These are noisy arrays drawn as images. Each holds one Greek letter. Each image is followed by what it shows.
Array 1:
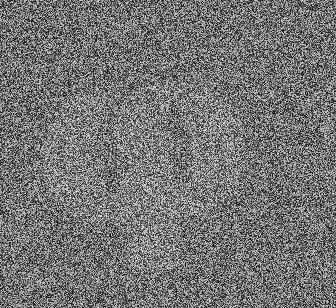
light phi
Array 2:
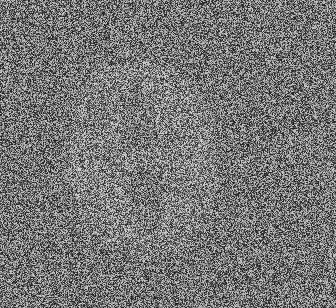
light theta
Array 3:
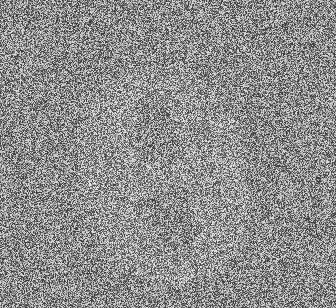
light theta
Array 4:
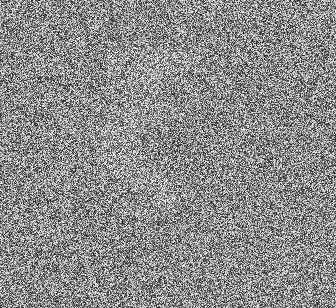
light xi
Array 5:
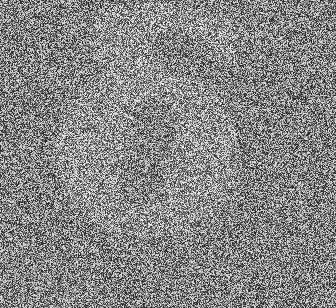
light delta
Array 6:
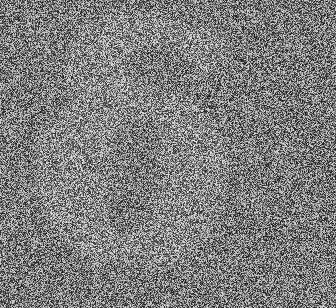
light delta
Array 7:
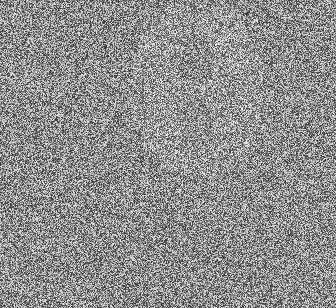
light theta
